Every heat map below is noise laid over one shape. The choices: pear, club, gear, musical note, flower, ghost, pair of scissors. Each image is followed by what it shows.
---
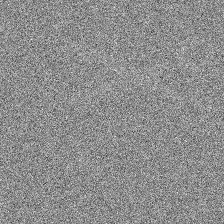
pair of scissors
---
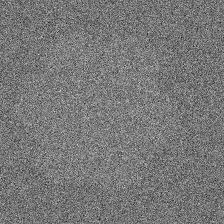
flower
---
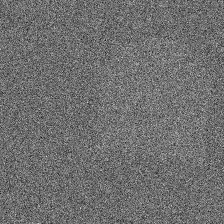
ghost
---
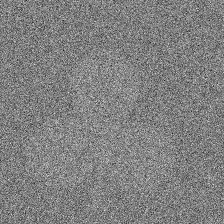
club
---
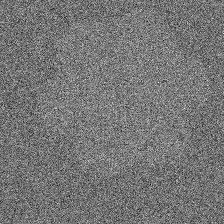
flower
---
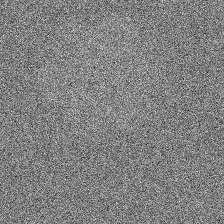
flower
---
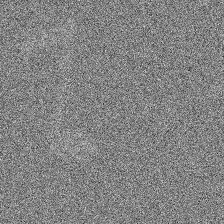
musical note
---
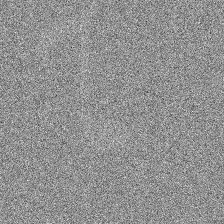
musical note
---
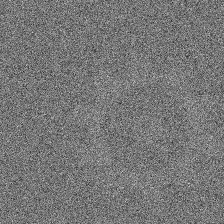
gear
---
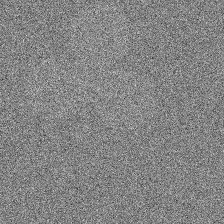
club
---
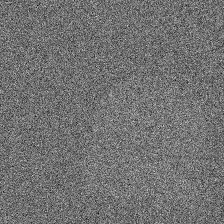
ghost
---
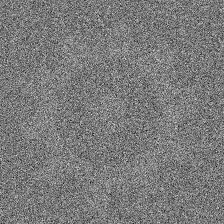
gear
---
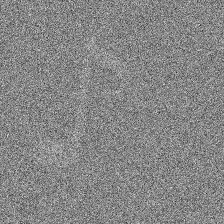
musical note
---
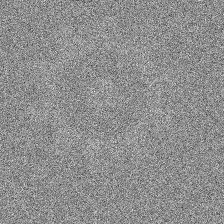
gear
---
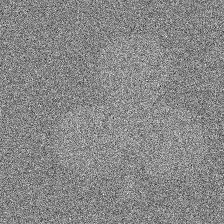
club
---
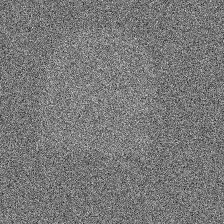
ghost
